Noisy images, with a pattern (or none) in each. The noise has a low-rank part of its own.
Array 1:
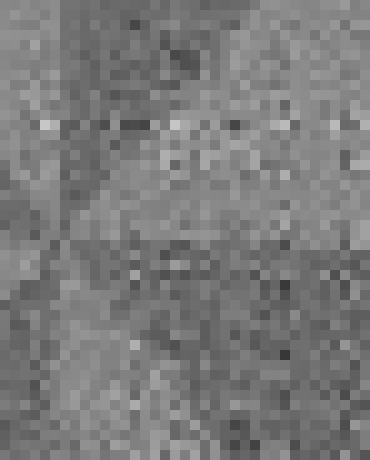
spokes from one point
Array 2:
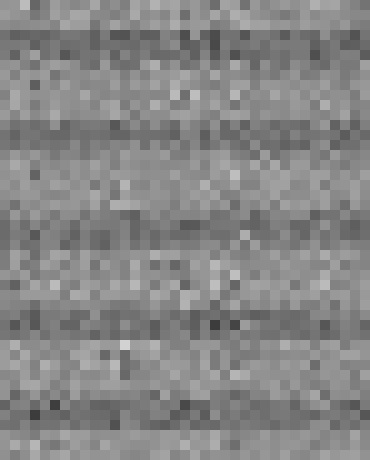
horizontal stripes
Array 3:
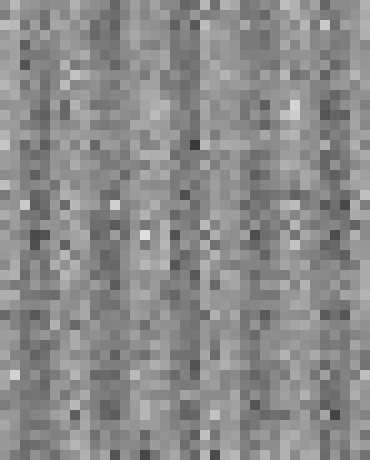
vertical stripes
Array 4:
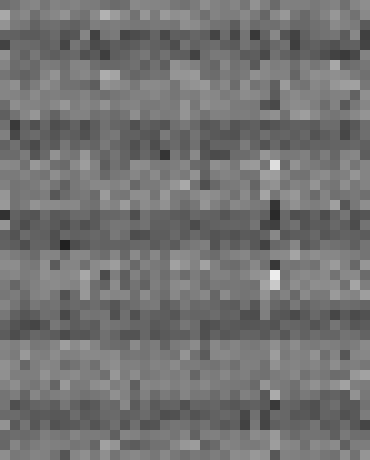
horizontal stripes
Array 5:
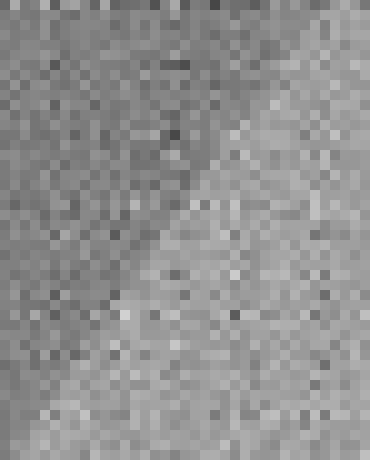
a sharp edge
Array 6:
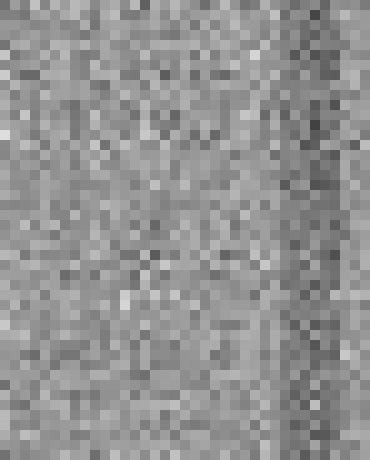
one vertical stripe
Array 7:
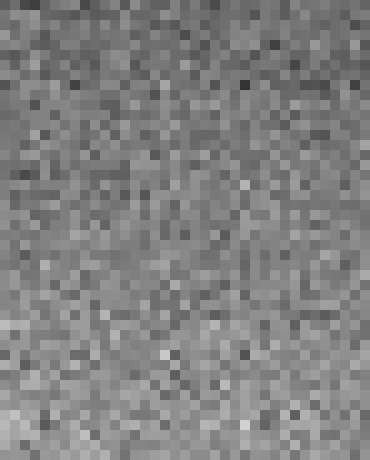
a smooth slope
